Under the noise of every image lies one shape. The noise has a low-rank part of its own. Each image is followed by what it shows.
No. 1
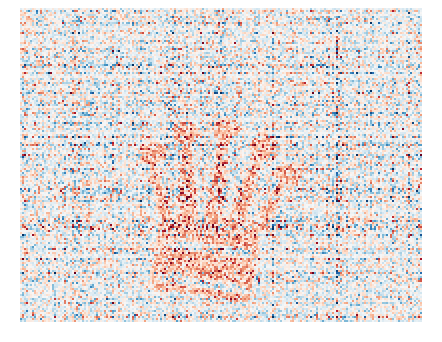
chess queen
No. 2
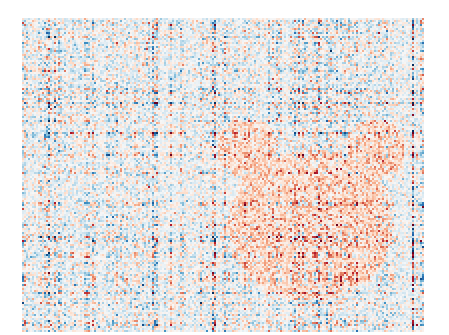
bear's head
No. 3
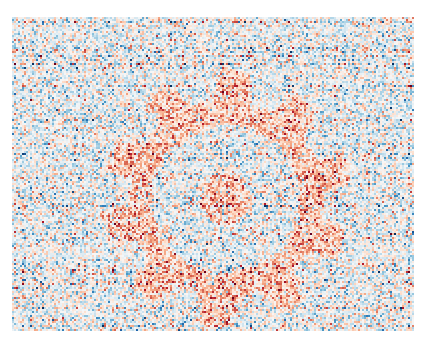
gear
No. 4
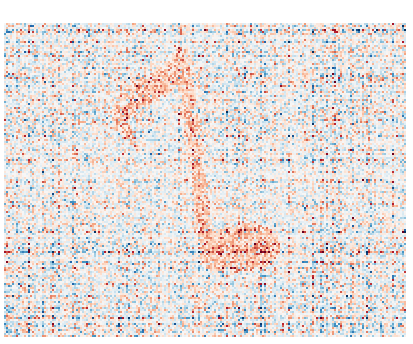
musical note
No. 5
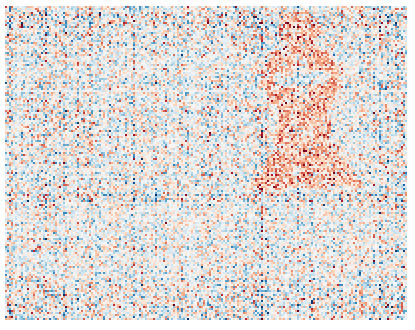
chess bishop
